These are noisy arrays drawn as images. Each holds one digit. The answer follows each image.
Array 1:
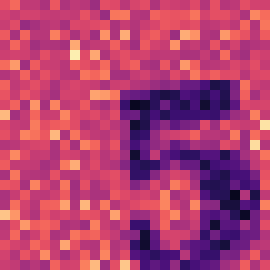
5
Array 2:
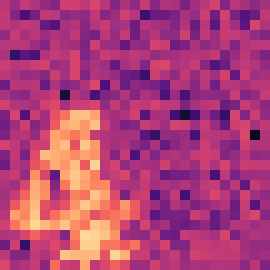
4
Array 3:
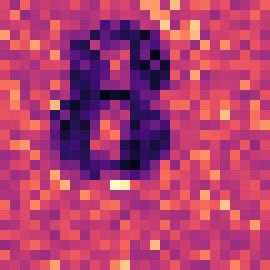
8
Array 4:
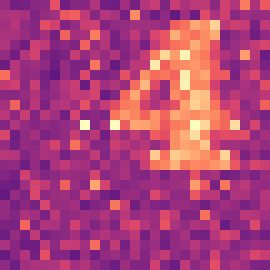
4
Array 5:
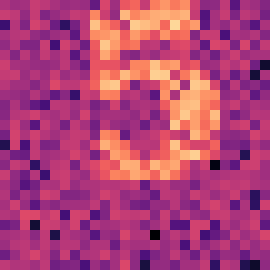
5
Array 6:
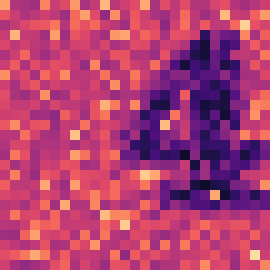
4
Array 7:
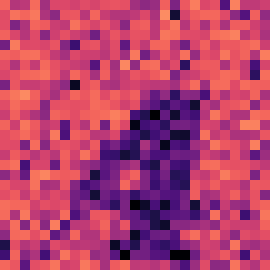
4
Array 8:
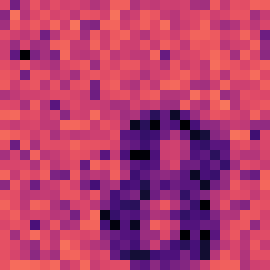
8
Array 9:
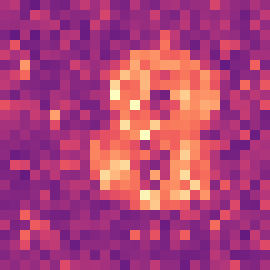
8
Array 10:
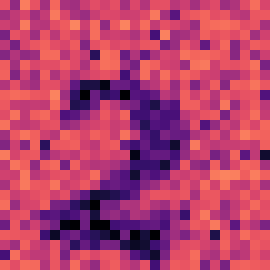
2
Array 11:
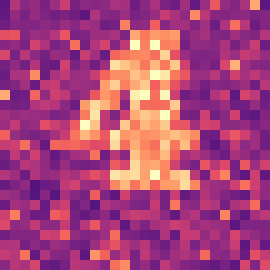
4
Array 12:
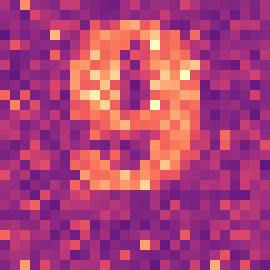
9
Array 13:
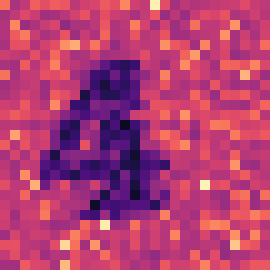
4
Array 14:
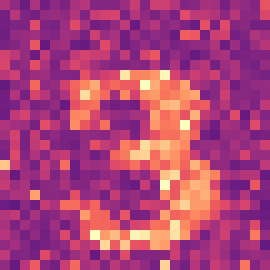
3
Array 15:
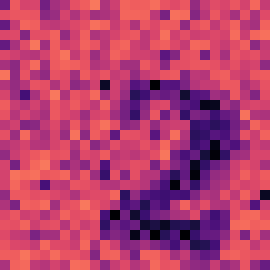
2
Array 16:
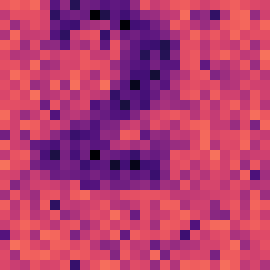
2
